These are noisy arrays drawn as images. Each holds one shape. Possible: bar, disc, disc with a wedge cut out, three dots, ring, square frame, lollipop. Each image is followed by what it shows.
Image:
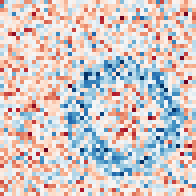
ring
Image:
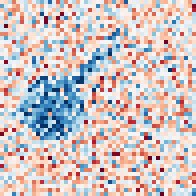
lollipop
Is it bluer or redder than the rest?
bluer
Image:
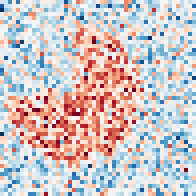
disc with a wedge cut out
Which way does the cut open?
up and left
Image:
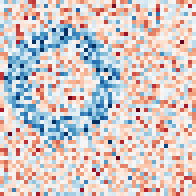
ring
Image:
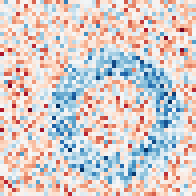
ring
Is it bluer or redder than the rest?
bluer
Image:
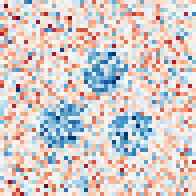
three dots
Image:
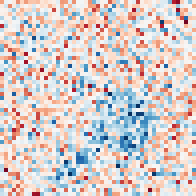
lollipop
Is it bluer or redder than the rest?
bluer
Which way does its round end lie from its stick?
up and right
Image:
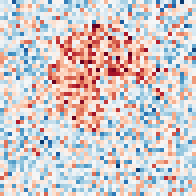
disc with a wedge cut out
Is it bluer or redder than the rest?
redder
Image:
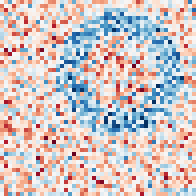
ring
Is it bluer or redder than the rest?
bluer
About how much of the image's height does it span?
two thirds
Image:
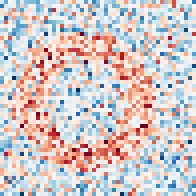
ring
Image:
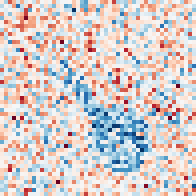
lollipop
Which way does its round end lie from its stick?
down and right
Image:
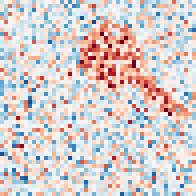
lollipop
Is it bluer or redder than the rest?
redder
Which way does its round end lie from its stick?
up and left
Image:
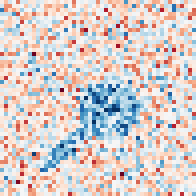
lollipop
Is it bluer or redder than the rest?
bluer
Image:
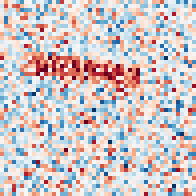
bar
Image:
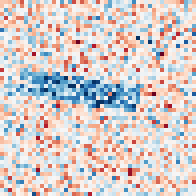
bar
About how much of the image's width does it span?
two thirds
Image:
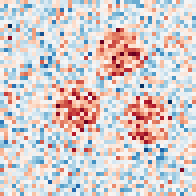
three dots
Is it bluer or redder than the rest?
redder
